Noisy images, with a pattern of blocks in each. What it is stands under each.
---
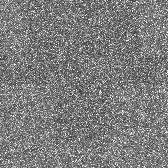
left and right mirror each other
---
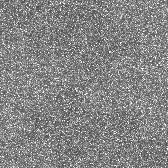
the same after a half turn
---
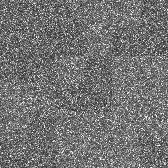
mirrored about the diagonal from the top left
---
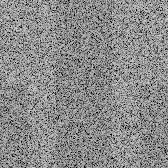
left and right mirror each other
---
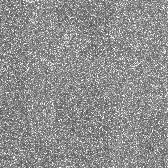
no symmetry
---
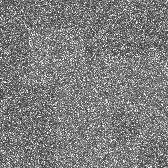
mirrored about the diagonal from the top left
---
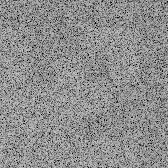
mirrored about the diagonal from the bottom left
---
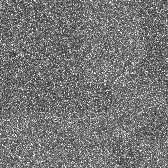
no symmetry
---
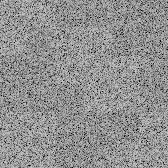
mirrored about the diagonal from the bottom left
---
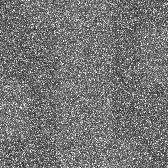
the same after a half turn
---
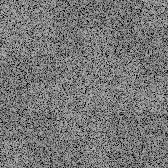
mirrored about the diagonal from the top left
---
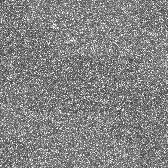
the same after a half turn
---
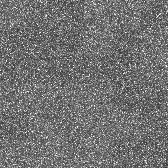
no symmetry
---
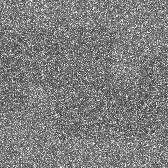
the same after a half turn
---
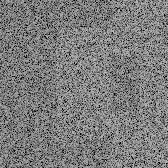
top and bottom mirror each other
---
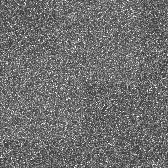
mirrored about the diagonal from the top left
